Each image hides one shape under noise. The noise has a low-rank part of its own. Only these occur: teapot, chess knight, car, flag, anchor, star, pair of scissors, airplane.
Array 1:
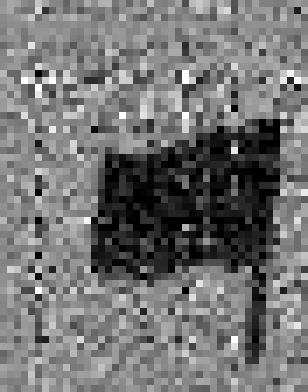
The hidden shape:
flag
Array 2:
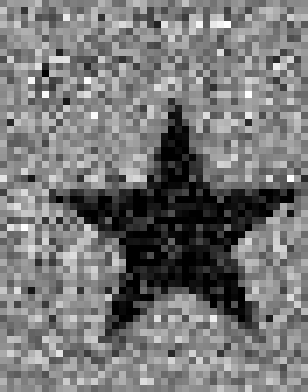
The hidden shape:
star
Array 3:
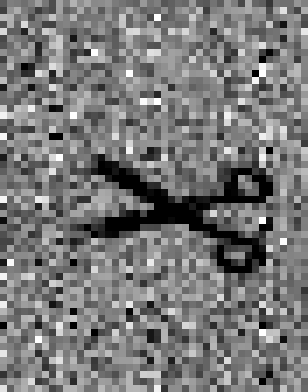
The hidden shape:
pair of scissors
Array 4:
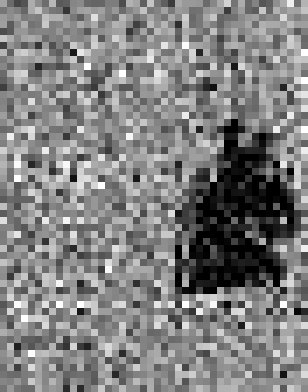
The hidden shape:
chess knight
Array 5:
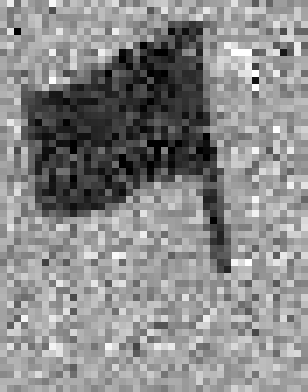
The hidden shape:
flag
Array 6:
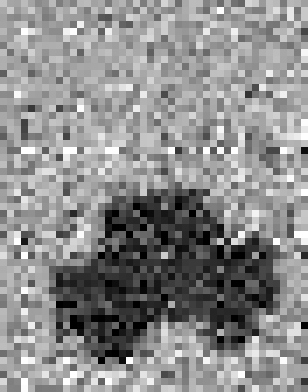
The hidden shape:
car
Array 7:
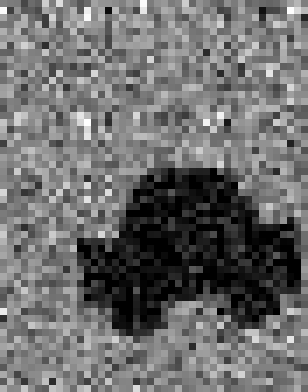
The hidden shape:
car
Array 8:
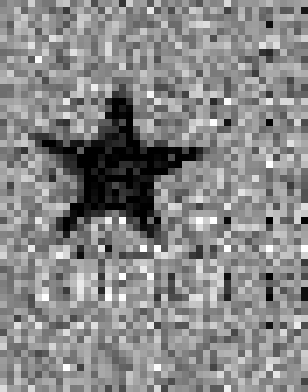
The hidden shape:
star
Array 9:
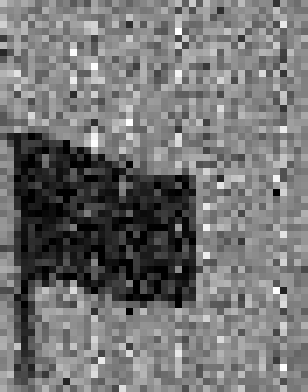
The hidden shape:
flag
